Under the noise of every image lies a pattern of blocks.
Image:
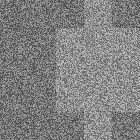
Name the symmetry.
top and bottom mirror each other
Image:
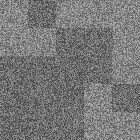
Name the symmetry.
mirrored about the diagonal from the bottom left
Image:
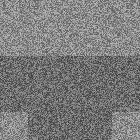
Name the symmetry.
left and right mirror each other
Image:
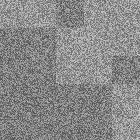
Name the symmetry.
mirrored about the diagonal from the bottom left
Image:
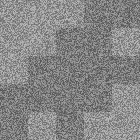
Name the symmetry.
mirrored about the diagonal from the top left
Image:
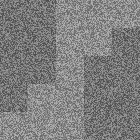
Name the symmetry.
the same after a half turn
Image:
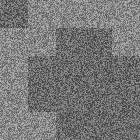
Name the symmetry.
mirrored about the diagonal from the top left
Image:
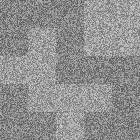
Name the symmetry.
mirrored about the diagonal from the bottom left
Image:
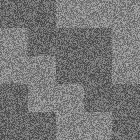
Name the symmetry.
mirrored about the diagonal from the bottom left
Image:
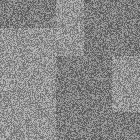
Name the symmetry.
no symmetry
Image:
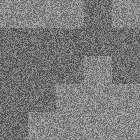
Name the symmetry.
no symmetry
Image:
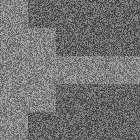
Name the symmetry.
top and bottom mirror each other
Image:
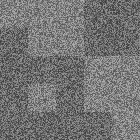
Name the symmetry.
mirrored about the diagonal from the bottom left
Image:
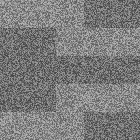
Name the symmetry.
top and bottom mirror each other
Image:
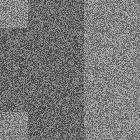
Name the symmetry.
top and bottom mirror each other
